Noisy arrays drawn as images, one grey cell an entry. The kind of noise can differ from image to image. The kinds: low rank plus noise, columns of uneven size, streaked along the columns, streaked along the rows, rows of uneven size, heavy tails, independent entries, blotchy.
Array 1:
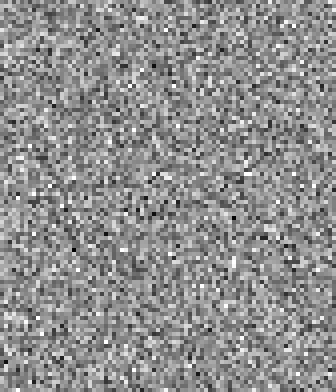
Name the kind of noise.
independent entries
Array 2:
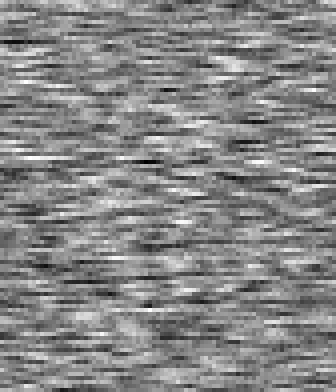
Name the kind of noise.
streaked along the rows
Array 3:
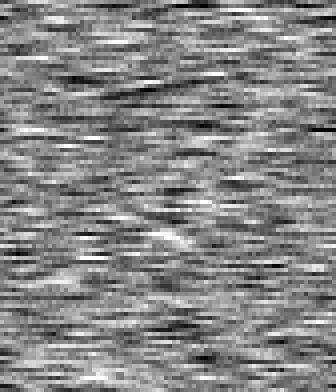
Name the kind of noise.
streaked along the rows
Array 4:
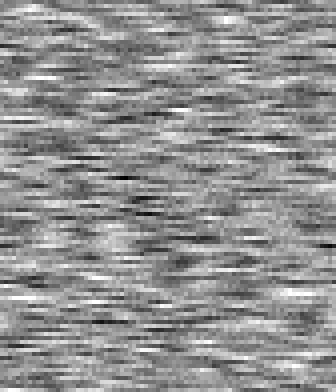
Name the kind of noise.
streaked along the rows
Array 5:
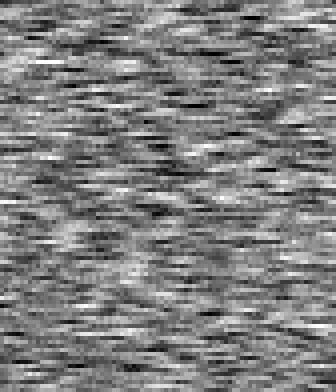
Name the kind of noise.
streaked along the rows
